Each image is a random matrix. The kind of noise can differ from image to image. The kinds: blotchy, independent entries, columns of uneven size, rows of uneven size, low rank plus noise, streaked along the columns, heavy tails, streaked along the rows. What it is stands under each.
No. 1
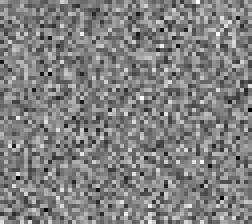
independent entries
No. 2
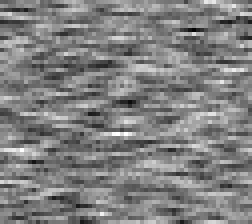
streaked along the rows
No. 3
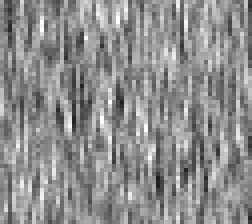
streaked along the columns
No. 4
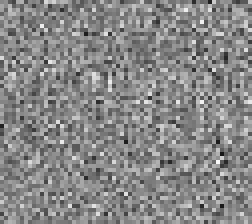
low rank plus noise
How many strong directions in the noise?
three or four
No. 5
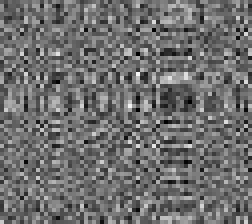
low rank plus noise
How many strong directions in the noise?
one
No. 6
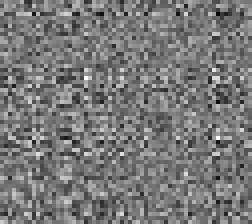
low rank plus noise
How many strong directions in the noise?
two
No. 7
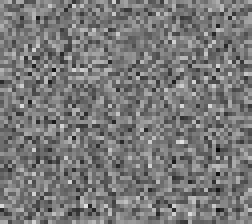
low rank plus noise
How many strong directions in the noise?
five to eight
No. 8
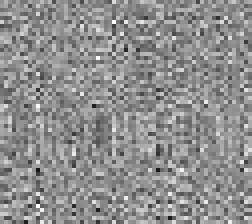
low rank plus noise
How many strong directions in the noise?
two
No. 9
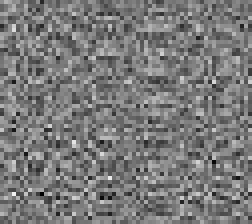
low rank plus noise
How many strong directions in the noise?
two
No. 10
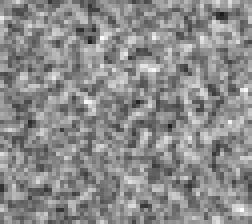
blotchy
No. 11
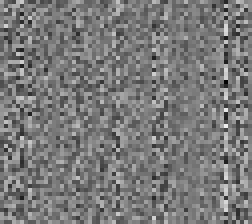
columns of uneven size
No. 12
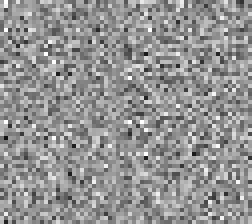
low rank plus noise
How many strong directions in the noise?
five to eight
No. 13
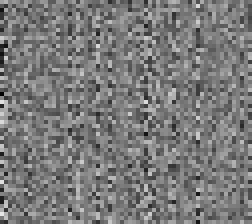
columns of uneven size
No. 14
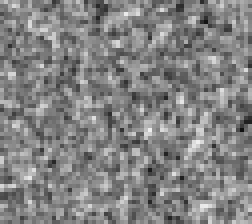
blotchy
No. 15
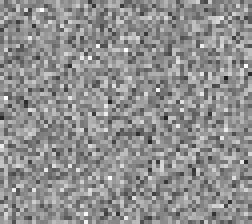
independent entries
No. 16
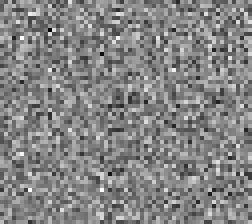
low rank plus noise
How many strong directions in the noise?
five to eight
